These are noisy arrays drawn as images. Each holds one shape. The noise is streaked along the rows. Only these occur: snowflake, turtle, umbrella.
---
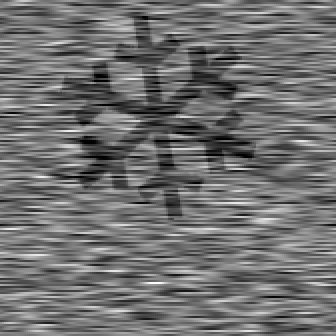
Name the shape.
snowflake
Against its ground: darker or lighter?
darker
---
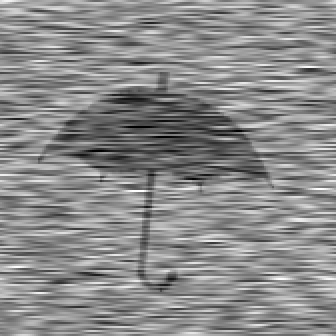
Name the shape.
umbrella
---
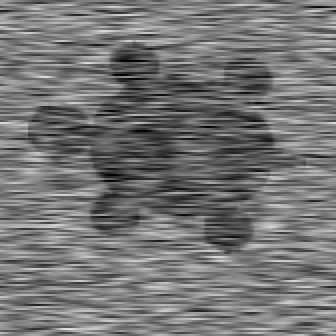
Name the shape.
turtle
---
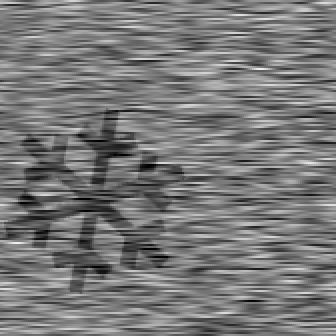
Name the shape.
snowflake
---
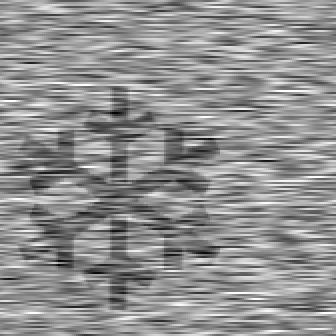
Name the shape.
snowflake
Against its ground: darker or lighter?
darker
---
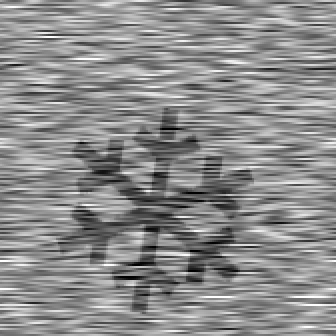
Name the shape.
snowflake
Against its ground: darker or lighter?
darker
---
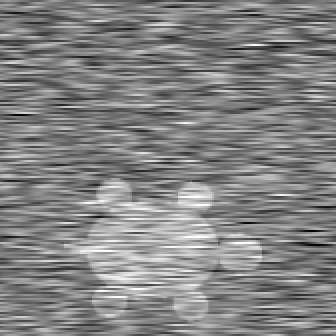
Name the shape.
turtle
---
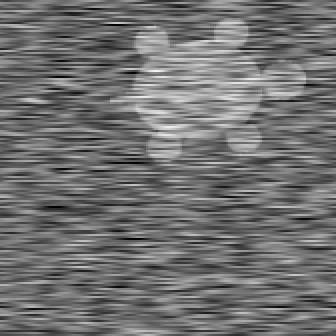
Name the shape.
turtle
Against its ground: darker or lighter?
lighter
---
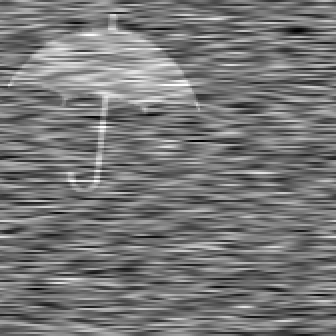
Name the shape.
umbrella
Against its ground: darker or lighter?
lighter
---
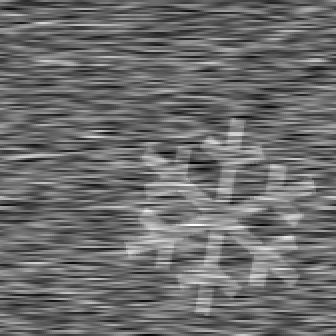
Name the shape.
snowflake
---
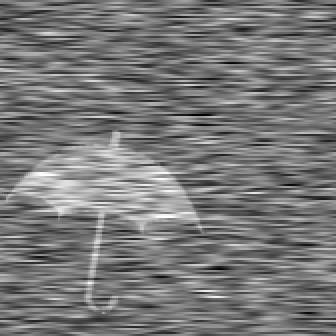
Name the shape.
umbrella
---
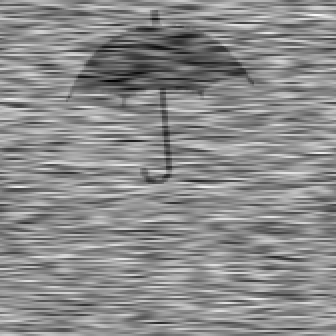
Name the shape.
umbrella
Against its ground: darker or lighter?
darker
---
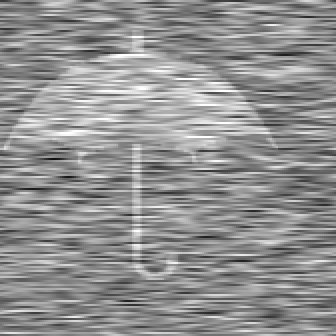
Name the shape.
umbrella
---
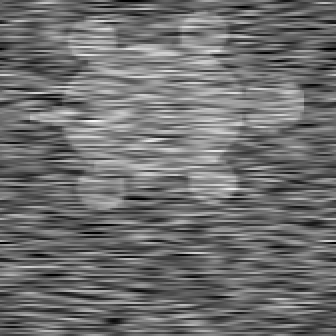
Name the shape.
turtle
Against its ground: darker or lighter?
lighter
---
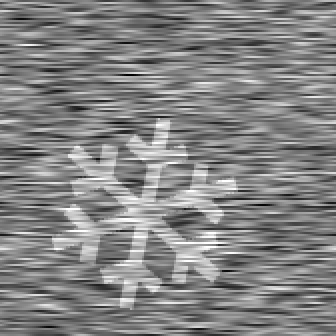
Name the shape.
snowflake
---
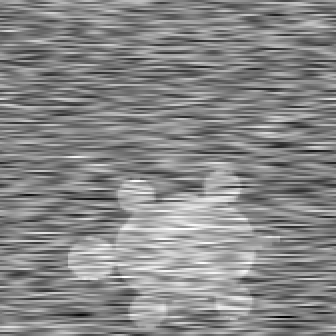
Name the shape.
turtle
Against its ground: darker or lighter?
lighter
